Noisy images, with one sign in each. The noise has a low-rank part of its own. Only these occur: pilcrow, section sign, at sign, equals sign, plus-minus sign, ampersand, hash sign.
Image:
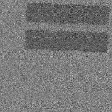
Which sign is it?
equals sign
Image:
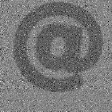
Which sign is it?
at sign
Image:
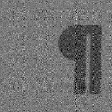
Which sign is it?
pilcrow
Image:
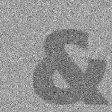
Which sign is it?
ampersand
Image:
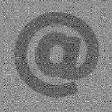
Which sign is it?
at sign
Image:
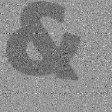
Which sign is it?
ampersand
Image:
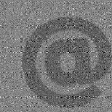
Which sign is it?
at sign
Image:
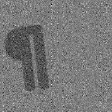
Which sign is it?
pilcrow
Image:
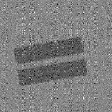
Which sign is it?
equals sign
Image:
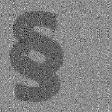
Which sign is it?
section sign
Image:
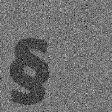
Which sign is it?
section sign
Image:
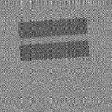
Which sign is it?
equals sign
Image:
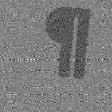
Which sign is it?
pilcrow
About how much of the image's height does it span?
two thirds
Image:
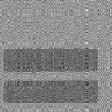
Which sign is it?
equals sign
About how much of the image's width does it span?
nearly all
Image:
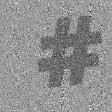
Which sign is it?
hash sign
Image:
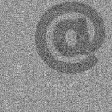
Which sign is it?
at sign
